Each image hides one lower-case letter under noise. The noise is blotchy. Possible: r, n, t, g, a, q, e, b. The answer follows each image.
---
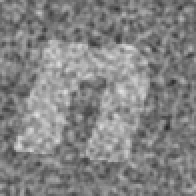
light n
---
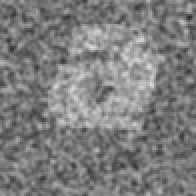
light a
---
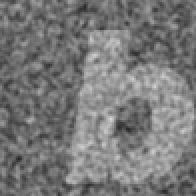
light b
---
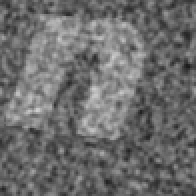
light n
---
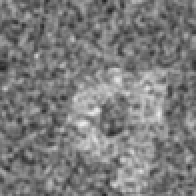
light q
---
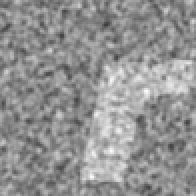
light r
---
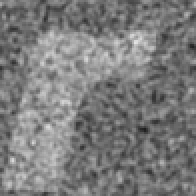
light r
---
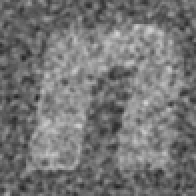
light n
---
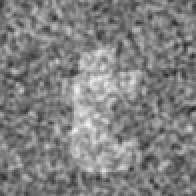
light t
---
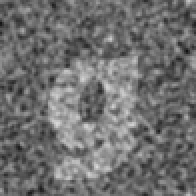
light g
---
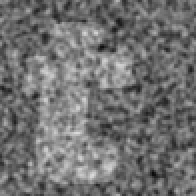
light t
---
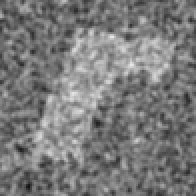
light r
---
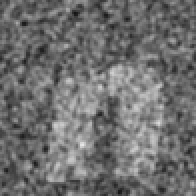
light n
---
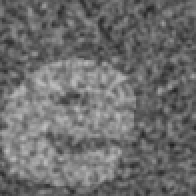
light e
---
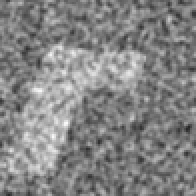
light r
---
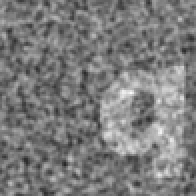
light q
